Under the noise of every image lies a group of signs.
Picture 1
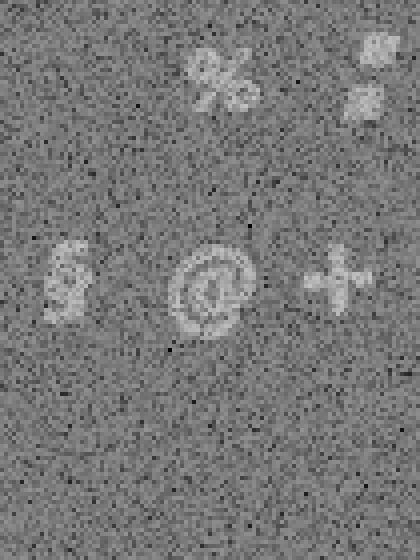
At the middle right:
plus sign
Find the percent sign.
top middle
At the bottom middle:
nothing
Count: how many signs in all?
5
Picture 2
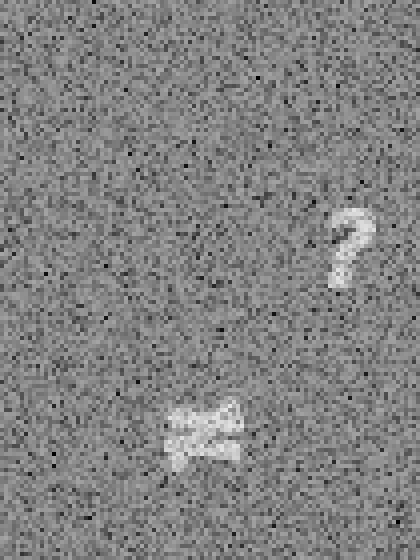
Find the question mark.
middle right
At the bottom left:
nothing
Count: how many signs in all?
2
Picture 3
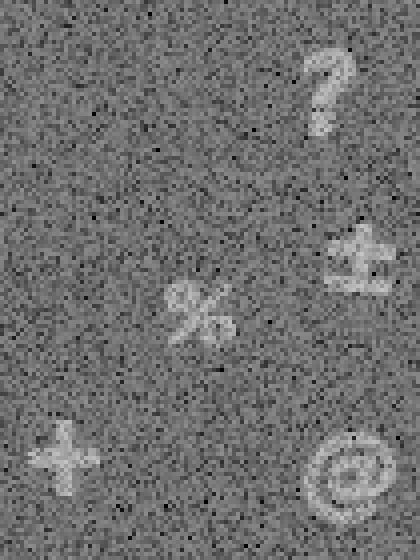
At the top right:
question mark
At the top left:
nothing
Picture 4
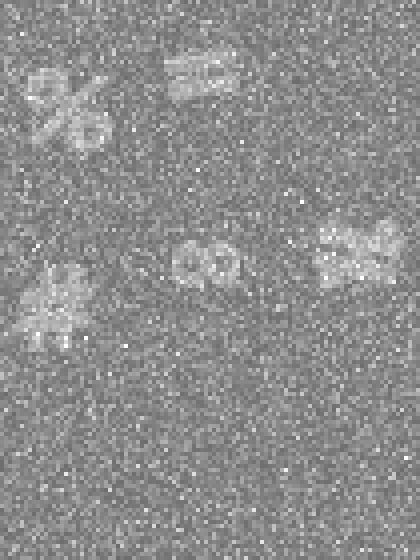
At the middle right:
not-equal sign
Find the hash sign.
middle left
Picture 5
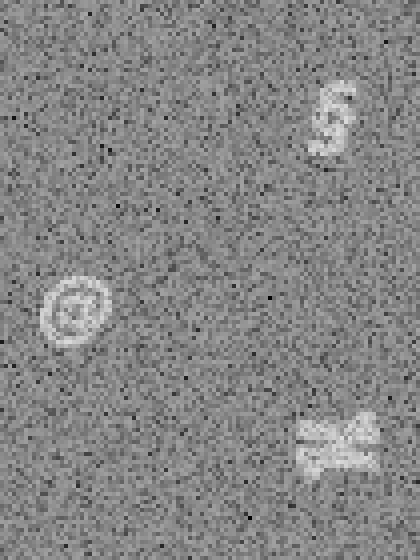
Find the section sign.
top right
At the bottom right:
not-equal sign
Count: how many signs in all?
3
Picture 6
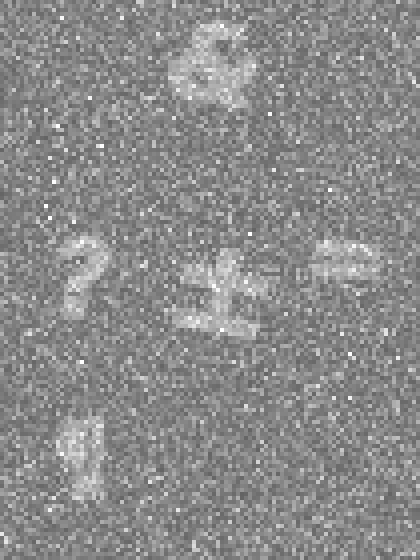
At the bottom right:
nothing
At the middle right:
equals sign
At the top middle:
ampersand
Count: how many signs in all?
5
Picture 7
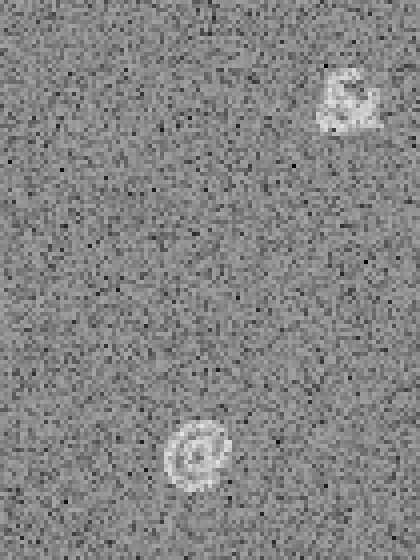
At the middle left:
nothing
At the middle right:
nothing
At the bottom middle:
at sign
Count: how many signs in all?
2
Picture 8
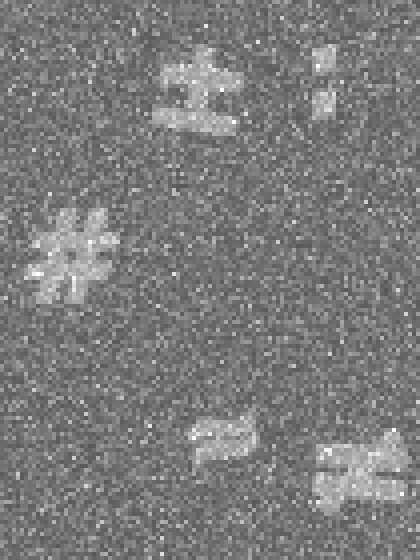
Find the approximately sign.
bottom middle
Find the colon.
top right
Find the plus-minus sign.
top middle
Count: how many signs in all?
5
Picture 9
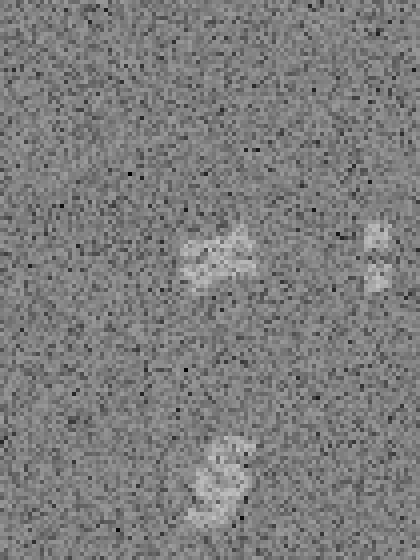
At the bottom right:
nothing
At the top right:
nothing
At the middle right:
colon
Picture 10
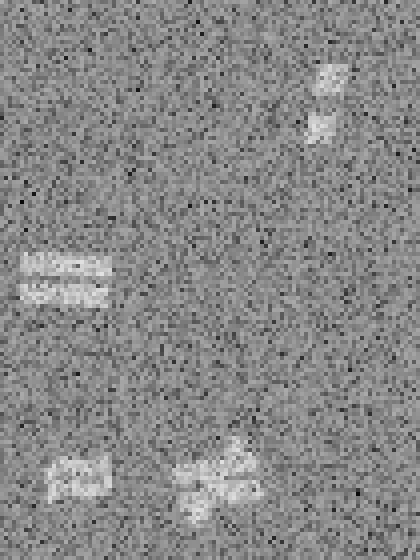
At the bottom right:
nothing
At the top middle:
nothing
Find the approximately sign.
bottom left
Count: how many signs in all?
4
